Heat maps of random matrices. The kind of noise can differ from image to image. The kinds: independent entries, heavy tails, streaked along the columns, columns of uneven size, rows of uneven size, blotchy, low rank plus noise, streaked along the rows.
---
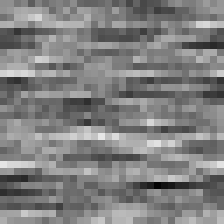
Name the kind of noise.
streaked along the rows
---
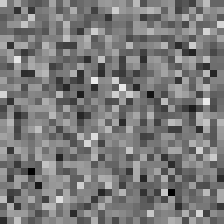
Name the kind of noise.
independent entries
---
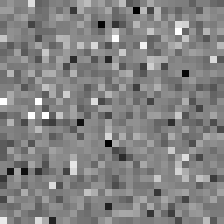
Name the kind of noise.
heavy tails
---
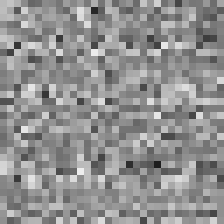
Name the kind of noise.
low rank plus noise
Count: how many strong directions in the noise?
two
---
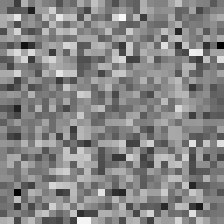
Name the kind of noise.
low rank plus noise
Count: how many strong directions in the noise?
three or four
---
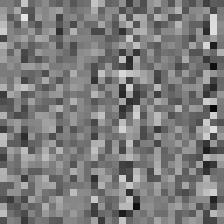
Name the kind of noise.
columns of uneven size
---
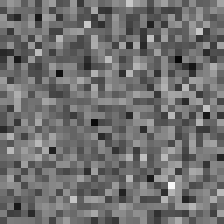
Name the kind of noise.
independent entries
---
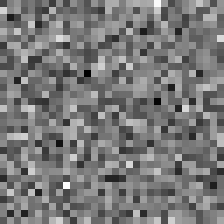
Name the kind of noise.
independent entries
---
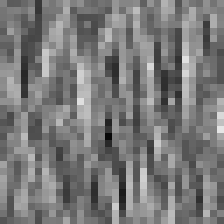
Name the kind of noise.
streaked along the columns
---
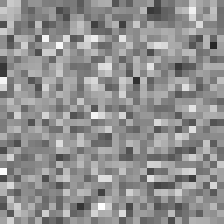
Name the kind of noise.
low rank plus noise
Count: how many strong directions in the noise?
three or four
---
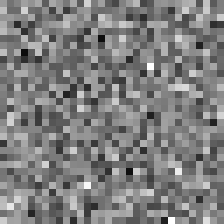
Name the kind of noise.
independent entries
